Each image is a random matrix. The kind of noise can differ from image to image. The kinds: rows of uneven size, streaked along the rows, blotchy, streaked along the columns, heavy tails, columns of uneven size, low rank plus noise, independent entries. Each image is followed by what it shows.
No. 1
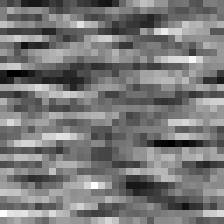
streaked along the rows
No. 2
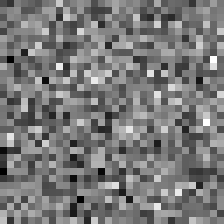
independent entries
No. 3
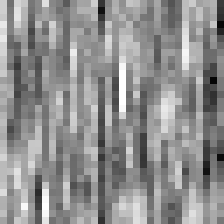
streaked along the columns
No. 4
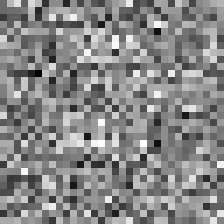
low rank plus noise
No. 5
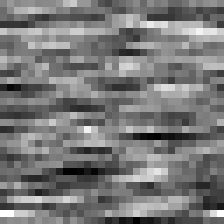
streaked along the rows
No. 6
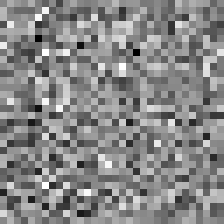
low rank plus noise
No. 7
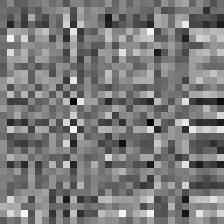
low rank plus noise
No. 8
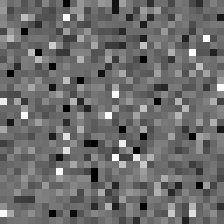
heavy tails
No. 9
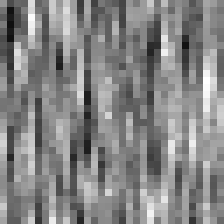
streaked along the columns
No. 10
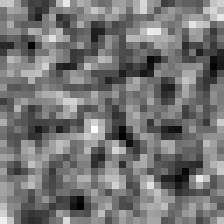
blotchy
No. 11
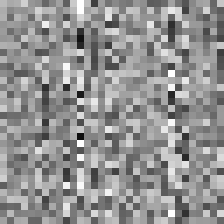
columns of uneven size
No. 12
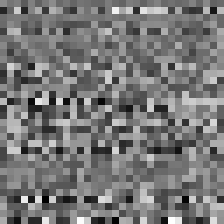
rows of uneven size
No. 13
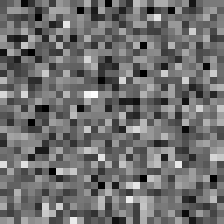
independent entries
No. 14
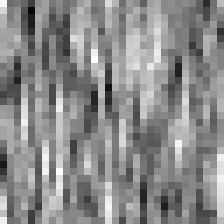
streaked along the columns
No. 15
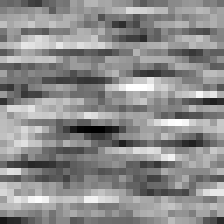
streaked along the rows
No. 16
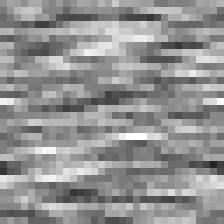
streaked along the rows
